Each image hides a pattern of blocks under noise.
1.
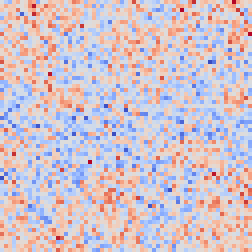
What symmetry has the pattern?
the same after a half turn
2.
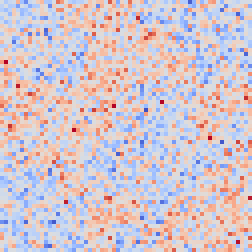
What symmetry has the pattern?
mirrored about the diagonal from the top left
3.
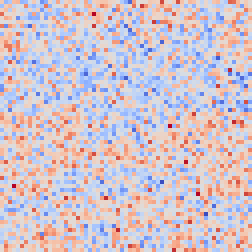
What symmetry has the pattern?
left and right mirror each other
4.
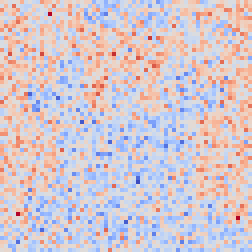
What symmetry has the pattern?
left and right mirror each other
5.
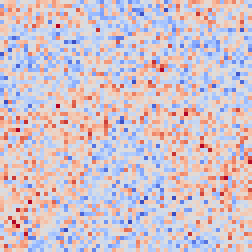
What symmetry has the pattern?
left and right mirror each other
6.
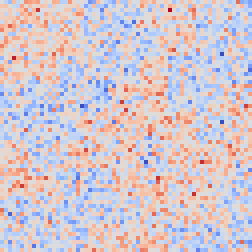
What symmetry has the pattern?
mirrored about the diagonal from the top left
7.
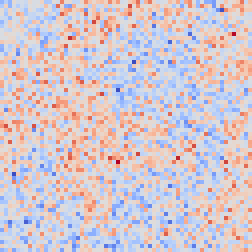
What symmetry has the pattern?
no symmetry
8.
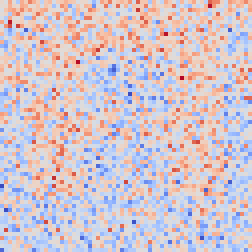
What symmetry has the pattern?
left and right mirror each other
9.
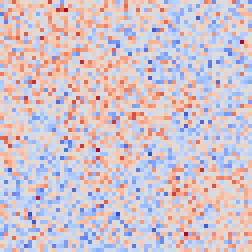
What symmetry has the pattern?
mirrored about the diagonal from the top left
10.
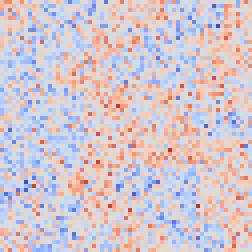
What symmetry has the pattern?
top and bottom mirror each other
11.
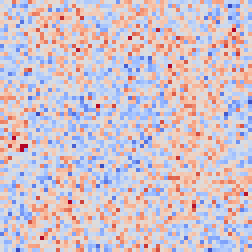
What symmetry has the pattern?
top and bottom mirror each other
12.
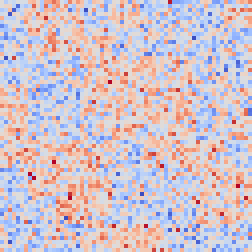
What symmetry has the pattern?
mirrored about the diagonal from the bottom left
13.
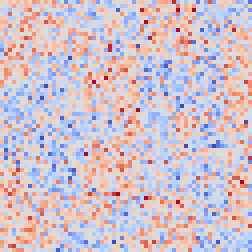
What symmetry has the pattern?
top and bottom mirror each other
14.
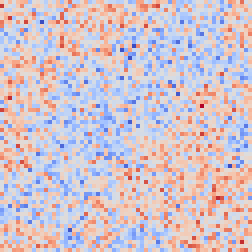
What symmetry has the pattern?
mirrored about the diagonal from the top left
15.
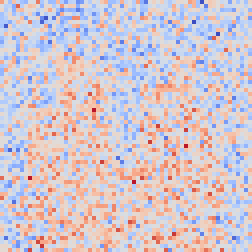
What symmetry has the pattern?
left and right mirror each other
